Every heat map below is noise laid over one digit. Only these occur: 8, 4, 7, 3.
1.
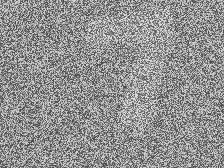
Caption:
light 7
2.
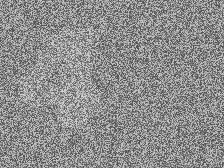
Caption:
light 4
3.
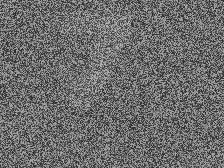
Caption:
light 7
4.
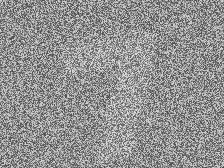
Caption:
light 7
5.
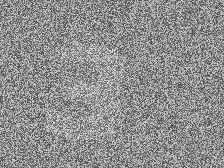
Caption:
light 3
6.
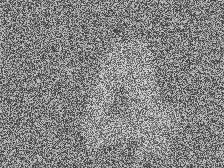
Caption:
light 4
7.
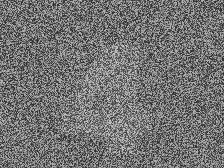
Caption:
light 4
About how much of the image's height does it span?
two thirds
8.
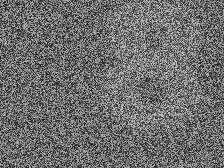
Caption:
light 8
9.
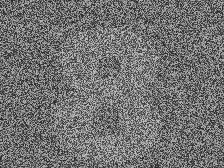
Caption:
light 8
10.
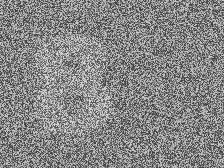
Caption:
light 8
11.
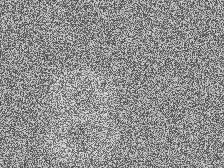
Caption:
light 8
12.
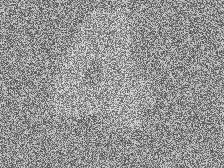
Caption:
light 4
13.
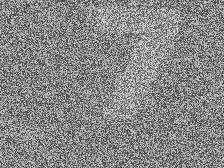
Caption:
light 7
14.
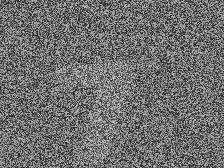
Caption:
light 7
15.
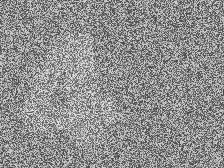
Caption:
light 4
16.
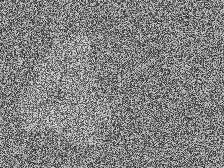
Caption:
light 4
